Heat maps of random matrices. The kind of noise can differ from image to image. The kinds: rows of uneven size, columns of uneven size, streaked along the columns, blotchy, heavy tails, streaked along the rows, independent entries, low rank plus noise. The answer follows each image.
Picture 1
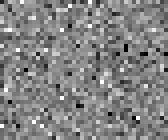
heavy tails
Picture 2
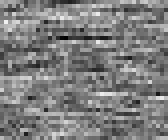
streaked along the rows
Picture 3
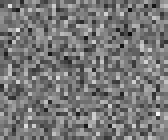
independent entries
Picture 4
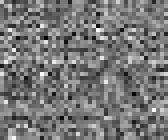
low rank plus noise
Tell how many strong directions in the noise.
three or four
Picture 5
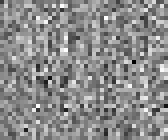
low rank plus noise
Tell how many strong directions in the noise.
two
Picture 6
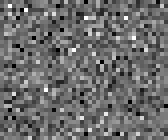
heavy tails
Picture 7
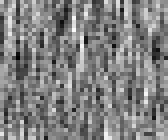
streaked along the columns
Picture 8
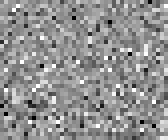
heavy tails
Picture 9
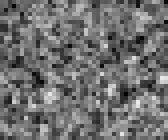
blotchy
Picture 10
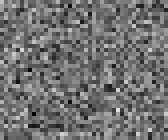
low rank plus noise
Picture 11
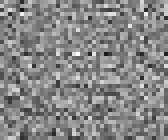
low rank plus noise
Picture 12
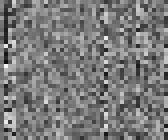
columns of uneven size
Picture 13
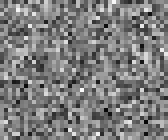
low rank plus noise
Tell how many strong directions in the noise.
five to eight
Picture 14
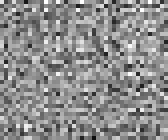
low rank plus noise
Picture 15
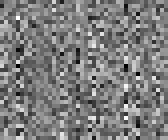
columns of uneven size
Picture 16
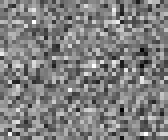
low rank plus noise
